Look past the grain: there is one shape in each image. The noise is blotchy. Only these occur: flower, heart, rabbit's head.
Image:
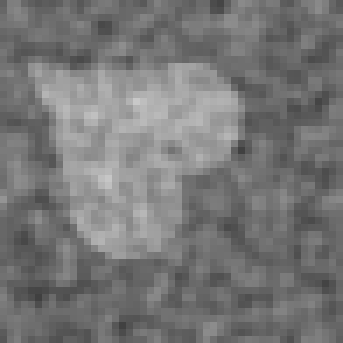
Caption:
light heart
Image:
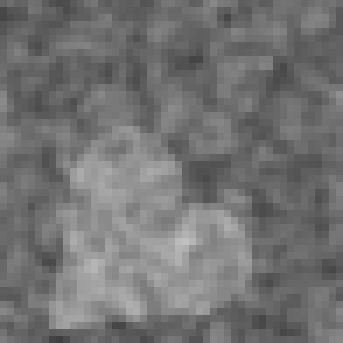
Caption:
light heart
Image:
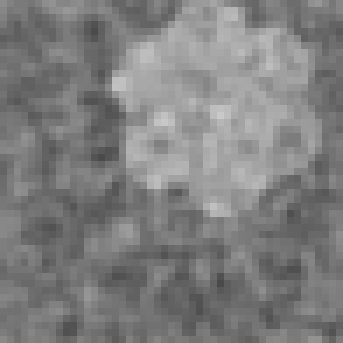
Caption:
light flower
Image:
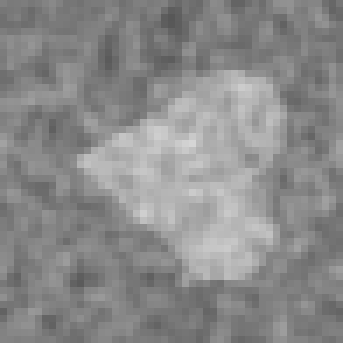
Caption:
light heart
